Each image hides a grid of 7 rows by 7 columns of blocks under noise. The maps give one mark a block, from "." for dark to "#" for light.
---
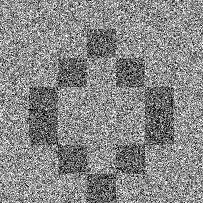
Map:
# # # # # # #
# # # . # # #
# # . # . # #
# . # # # . #
# . # # # . #
# # . # . # #
# # # . # # #
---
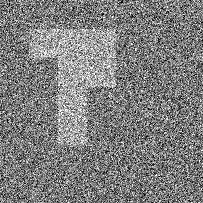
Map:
. . . . . . .
. # # # . . .
. . # # . . .
. . # . . . .
. . # . . . .
. . . . . . .
. . . . . . .
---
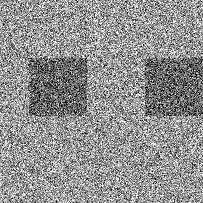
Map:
# # # # # # #
# # # # # # #
# . . # # . .
# . . # # . .
# # # # # # #
# # # # # # #
# # # # # # #
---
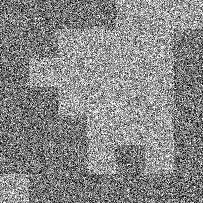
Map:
. . . . # # #
. . # # # # .
. # # # # # .
. . # # # # .
. . . # # # .
. . . # . # .
# . . . . . .
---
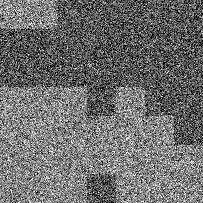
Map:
# # . . . . .
. . . . . . .
. . . . . . .
# # # . # . .
# # # # # # .
# # # # # # #
# # # . # # #
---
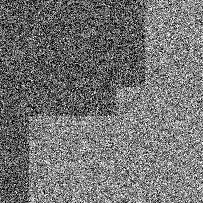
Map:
. . . . . # #
. . . . . # #
. . . . . # #
. . . . # # #
. # # # # # #
. # # # # # #
. # # # # # #
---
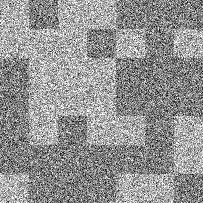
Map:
# . # # . . .
# # # . # . #
. # # # . . .
. # # # . . .
. # . # # . #
. . . . . . #
# . . . # # .
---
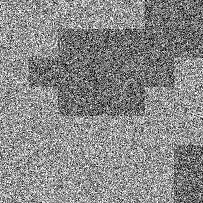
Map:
# # # # # . .
# # . . . . .
# . . . . . #
# # . . . # #
# # # # # # #
# # # # # # .
# # # # # # .
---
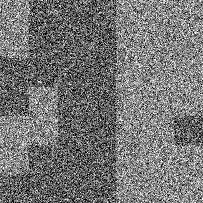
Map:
# . . . # # #
# . . . # # #
. . . . # # #
. # . . # # #
# # . . # # .
# . . . # # #
. . . . # # #
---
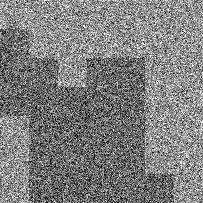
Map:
# # # # # # #
. # # # # # #
. . # . . # #
. . . . . # #
# . . . . # #
# . . . . # #
# . . . . . #
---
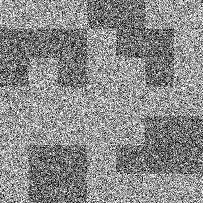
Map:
# # # . . # #
. . . # . . #
. # . # # . #
# # # # # # #
# # # # # . .
# . . # . . .
# . . # # # #
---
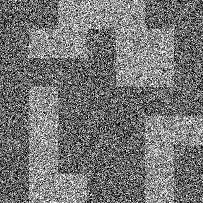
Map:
. . # # # . .
. # # . # # .
. . . . # # .
. # . . . . .
. # . . . # #
. # . . . # .
. # # . . # .
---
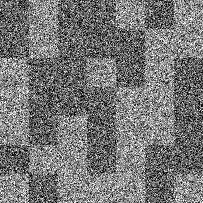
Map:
. # . . # . #
. # . . . # #
# . . # . # .
# . . . # # .
# . # . # # .
. # # . # . .
# . # # # . #
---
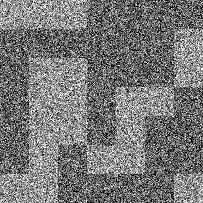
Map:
# # # . . . .
. . . . . . #
. # # . . . #
. # # . # # .
. # # . # . .
. # . # # . .
# # . . . . #
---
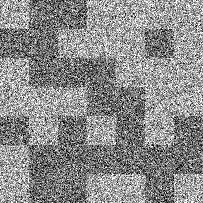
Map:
# . . # # # #
. . # # # . #
# . . . # # #
# # # . . # #
. # . # . # .
# . . . . . .
# . . # # . #
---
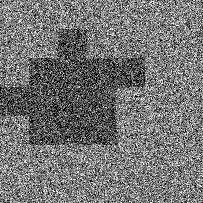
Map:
# # # # # # #
# # . # # # #
# . . . . # #
. . . . # # #
# . . . # # #
# # # # # # #
# # # # # # #
